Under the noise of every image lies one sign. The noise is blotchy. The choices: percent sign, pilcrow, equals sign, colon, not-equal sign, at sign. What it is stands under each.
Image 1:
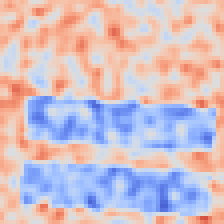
equals sign
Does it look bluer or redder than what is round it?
bluer
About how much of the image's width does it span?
nearly all
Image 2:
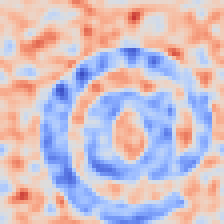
at sign
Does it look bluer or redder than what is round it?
bluer
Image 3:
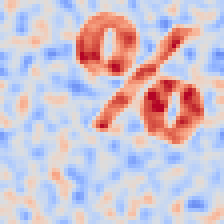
percent sign
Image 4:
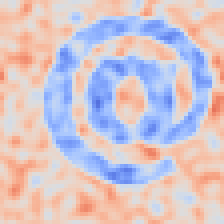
at sign
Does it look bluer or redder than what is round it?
bluer
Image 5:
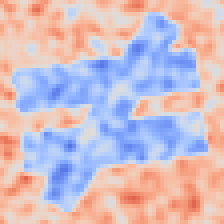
not-equal sign
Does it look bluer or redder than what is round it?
bluer
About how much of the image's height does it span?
nearly all
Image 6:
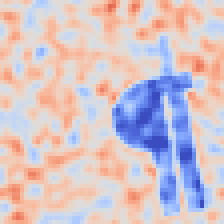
pilcrow
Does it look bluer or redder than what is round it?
bluer
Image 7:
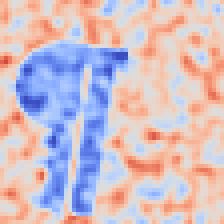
pilcrow
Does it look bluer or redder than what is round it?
bluer
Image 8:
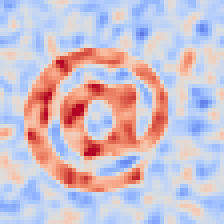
at sign
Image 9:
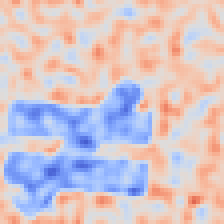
not-equal sign
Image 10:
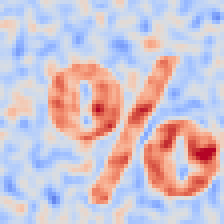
percent sign
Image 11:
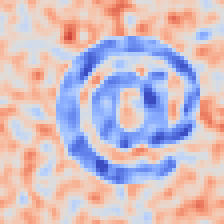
at sign
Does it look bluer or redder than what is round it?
bluer
